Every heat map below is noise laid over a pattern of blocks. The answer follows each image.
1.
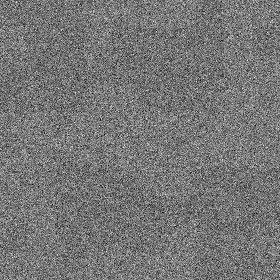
the same after a half turn
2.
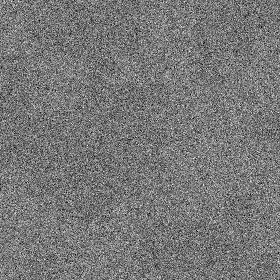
no symmetry
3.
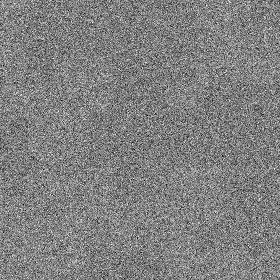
mirrored about the diagonal from the bottom left
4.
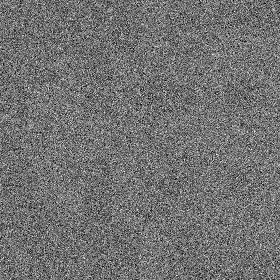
top and bottom mirror each other
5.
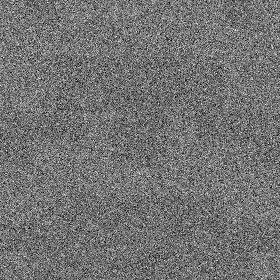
left and right mirror each other
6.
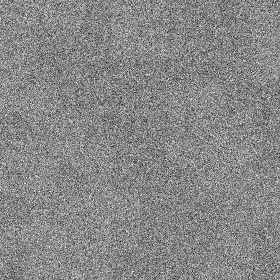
no symmetry
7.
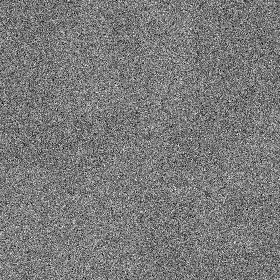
no symmetry
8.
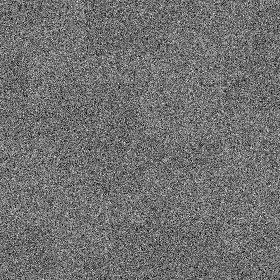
no symmetry
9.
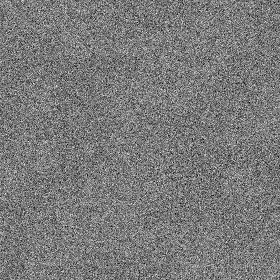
the same after a half turn
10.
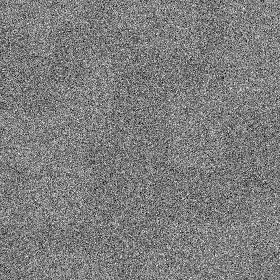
no symmetry
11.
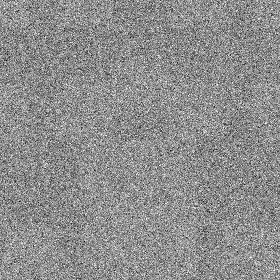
left and right mirror each other
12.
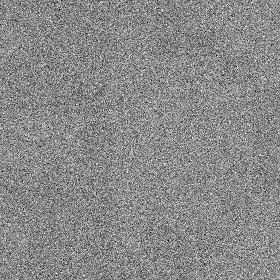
top and bottom mirror each other
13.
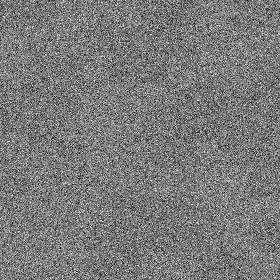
no symmetry
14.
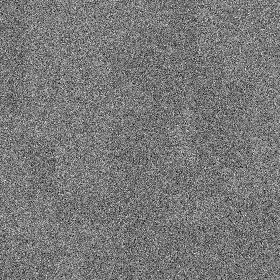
no symmetry
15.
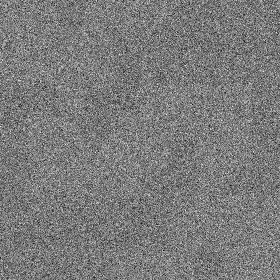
the same after a half turn
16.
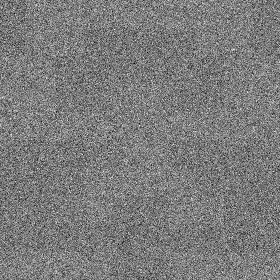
left and right mirror each other
